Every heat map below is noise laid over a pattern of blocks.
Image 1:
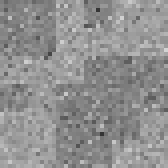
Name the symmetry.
mirrored about the diagonal from the top left
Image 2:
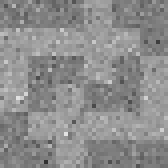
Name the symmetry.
the same after a half turn
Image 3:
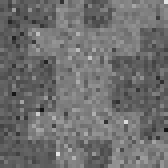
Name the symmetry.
top and bottom mirror each other
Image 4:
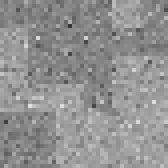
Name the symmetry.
no symmetry
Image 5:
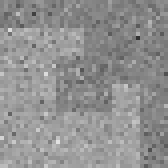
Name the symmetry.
mirrored about the diagonal from the bottom left
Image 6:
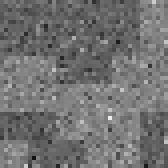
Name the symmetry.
no symmetry
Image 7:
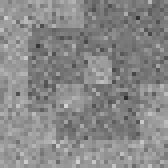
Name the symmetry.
mirrored about the diagonal from the bottom left
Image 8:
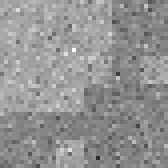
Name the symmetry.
mirrored about the diagonal from the top left
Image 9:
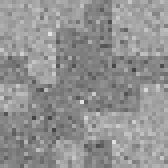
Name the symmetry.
mirrored about the diagonal from the bottom left
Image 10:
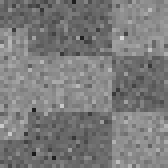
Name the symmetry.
top and bottom mirror each other
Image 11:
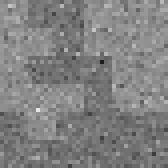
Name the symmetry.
no symmetry
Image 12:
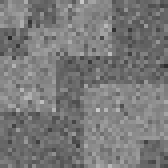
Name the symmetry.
mirrored about the diagonal from the top left
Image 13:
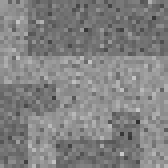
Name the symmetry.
no symmetry
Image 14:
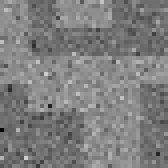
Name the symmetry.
no symmetry
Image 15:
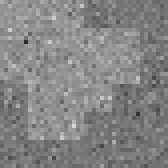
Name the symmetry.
mirrored about the diagonal from the top left
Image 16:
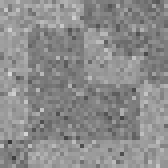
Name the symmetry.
mirrored about the diagonal from the bottom left
